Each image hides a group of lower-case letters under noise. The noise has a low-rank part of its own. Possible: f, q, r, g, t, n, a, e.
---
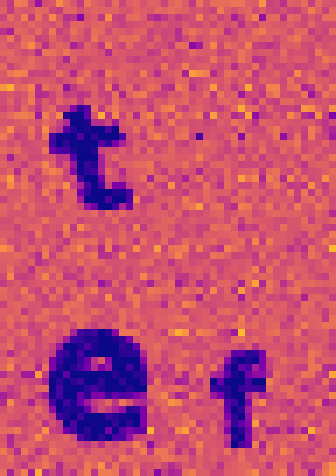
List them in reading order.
top left: t; bottom left: e; bottom right: f
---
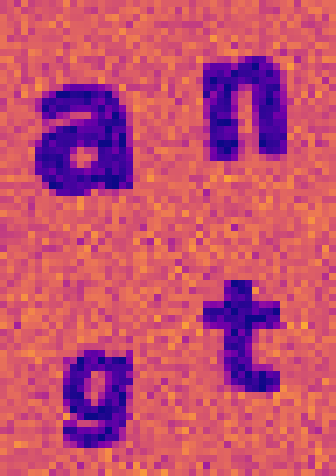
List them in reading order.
top left: a; top right: n; bottom left: g; bottom right: t
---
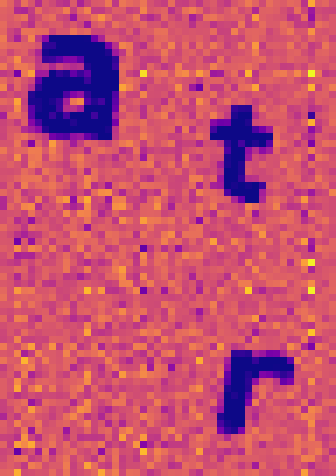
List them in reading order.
top left: a; top right: t; bottom right: r
